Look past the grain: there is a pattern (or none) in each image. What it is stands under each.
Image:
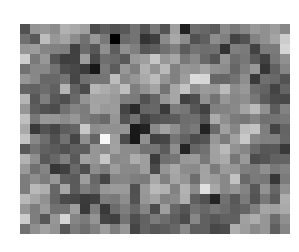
rings round one point
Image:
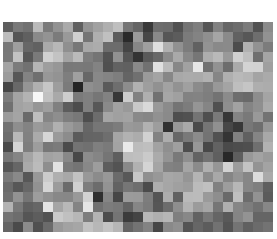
rings round one point
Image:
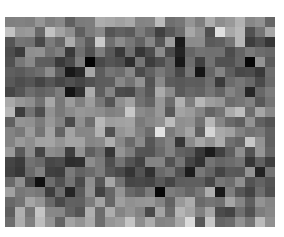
horizontal stripes
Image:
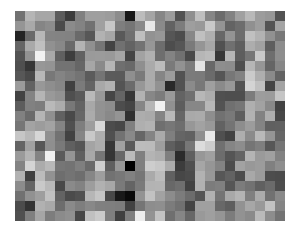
vertical stripes
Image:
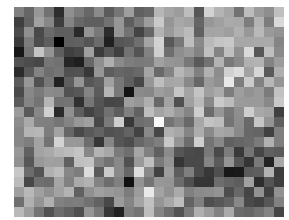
spokes from one point
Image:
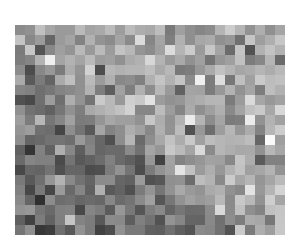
a sharp edge
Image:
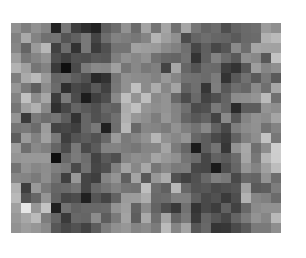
vertical stripes
